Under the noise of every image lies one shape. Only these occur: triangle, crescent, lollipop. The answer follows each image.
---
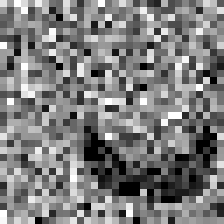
dark crescent
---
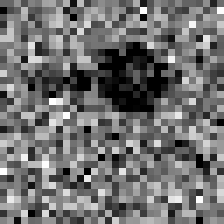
dark lollipop
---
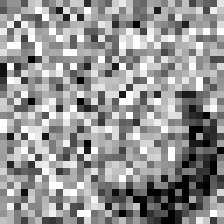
dark crescent
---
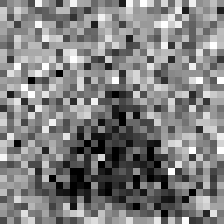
dark triangle
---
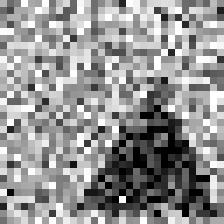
dark triangle
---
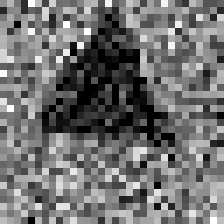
dark triangle
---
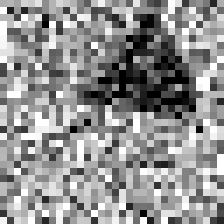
dark triangle
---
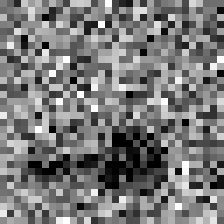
dark lollipop
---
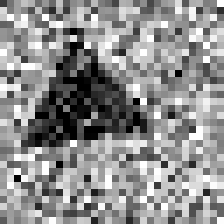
dark triangle
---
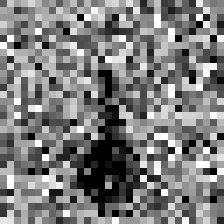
dark lollipop
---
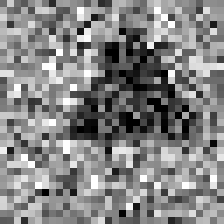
dark triangle
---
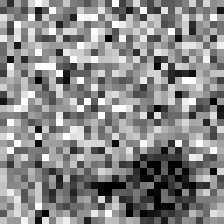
dark lollipop
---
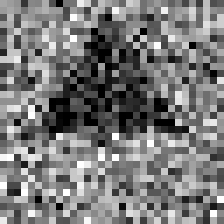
dark triangle
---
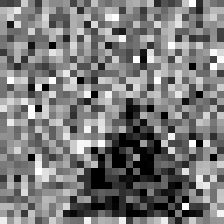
dark triangle
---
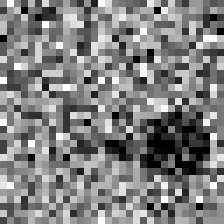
dark lollipop
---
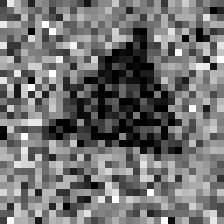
dark triangle
